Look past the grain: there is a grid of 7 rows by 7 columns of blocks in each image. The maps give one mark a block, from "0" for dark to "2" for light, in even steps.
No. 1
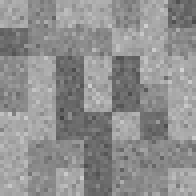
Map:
2 1 2 2 1 2 0
0 1 1 1 2 2 1
1 2 0 2 0 2 2
1 2 0 2 0 1 2
2 2 0 0 2 0 2
2 1 1 0 1 1 1
2 1 2 0 1 1 2
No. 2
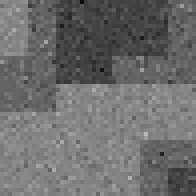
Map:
2 1 0 0 0 0 1
2 1 0 0 0 0 1
1 1 0 0 1 1 1
1 1 2 2 2 2 2
2 2 2 2 2 2 2
2 2 2 2 2 1 1
2 2 2 2 2 1 0
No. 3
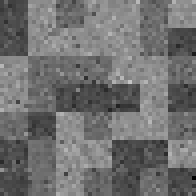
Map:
0 2 1 2 2 1 2
0 2 2 2 2 1 0
2 1 1 1 2 2 1
2 1 0 0 0 2 0
1 0 2 1 2 2 1
0 1 2 2 0 0 2
0 1 2 1 0 1 0
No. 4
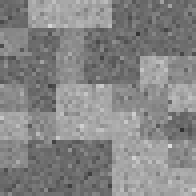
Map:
0 2 2 2 0 0 0
1 0 1 0 0 0 0
0 0 1 0 0 2 1
1 0 2 2 1 1 2
2 1 2 2 2 1 0
1 0 0 0 2 2 1
0 0 0 0 2 2 2
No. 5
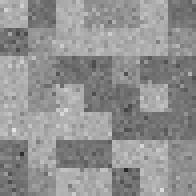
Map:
2 0 2 1 1 2 0
0 1 2 2 2 2 1
2 1 0 0 1 0 0
2 1 2 0 0 2 0
2 2 2 2 0 0 0
0 2 0 0 2 2 1
0 1 2 2 0 2 1
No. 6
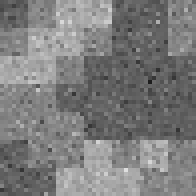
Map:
0 1 2 2 0 0 1
1 2 2 1 0 0 1
2 2 1 0 0 0 0
1 1 0 0 0 0 0
1 1 1 0 0 0 0
0 1 1 2 1 2 1
0 0 2 2 2 1 1
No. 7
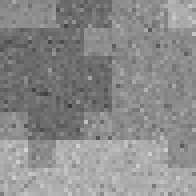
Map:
1 1 0 0 1 1 2
0 0 0 1 1 1 1
0 0 0 0 1 1 1
0 0 0 0 1 1 1
1 0 0 1 1 1 1
2 1 2 2 2 2 1
2 2 2 2 2 2 2
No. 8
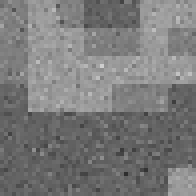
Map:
1 2 1 0 0 2 2
1 2 2 1 1 2 1
1 2 2 2 2 2 2
0 2 2 2 1 1 0
0 0 0 0 0 0 0
0 0 0 0 0 0 0
0 0 0 0 0 0 2
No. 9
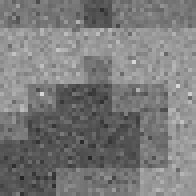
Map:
1 1 1 0 1 1 1
2 2 2 2 2 2 2
2 2 2 1 2 2 2
2 1 0 0 1 1 2
1 0 0 0 0 1 2
0 0 0 0 0 1 2
0 0 1 1 1 2 2
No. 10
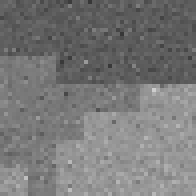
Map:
0 0 0 0 0 0 0
0 0 0 0 0 0 0
1 1 0 0 0 0 0
1 1 1 1 1 2 2
1 1 1 2 2 2 2
1 1 2 2 2 2 2
2 1 2 2 2 2 2
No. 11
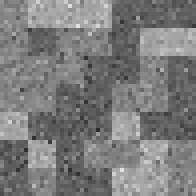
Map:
1 2 2 2 0 0 0
1 0 1 1 0 2 2
1 1 1 0 0 1 0
1 1 0 0 1 1 0
2 0 0 0 2 0 0
0 2 0 1 1 2 1
0 1 0 0 2 2 1
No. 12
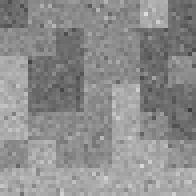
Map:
0 1 1 1 1 2 0
1 1 0 1 1 0 0
2 0 0 1 1 0 1
2 0 0 1 2 0 0
2 1 1 1 2 1 0
1 2 1 1 2 2 1
2 2 2 2 2 2 2
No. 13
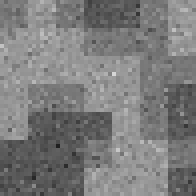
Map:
1 2 1 0 0 1 2
2 2 2 1 1 1 2
2 2 2 2 2 1 1
2 1 1 2 2 1 0
2 0 0 0 2 1 0
0 0 0 1 2 2 1
0 0 0 2 2 2 0
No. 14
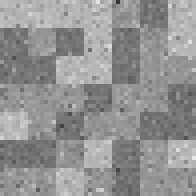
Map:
2 2 2 2 1 0 2
0 1 0 2 0 1 2
0 0 2 2 0 1 1
1 1 1 0 1 1 0
2 1 0 1 1 0 0
0 0 1 2 0 1 2
1 1 2 1 0 1 1
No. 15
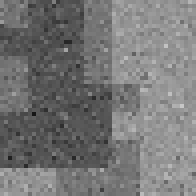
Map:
1 0 0 1 2 2 2
0 0 0 1 2 2 2
1 0 0 1 2 2 2
1 0 0 0 1 2 2
0 0 0 0 2 2 2
0 0 0 0 1 2 2
2 2 1 1 1 2 2
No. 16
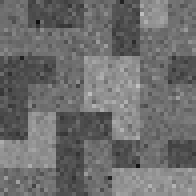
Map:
1 0 0 1 0 2 1
1 1 1 1 0 1 1
0 0 1 2 2 1 0
0 1 1 2 2 1 1
0 2 0 0 2 1 1
2 2 0 1 0 1 0
1 1 0 1 2 2 2
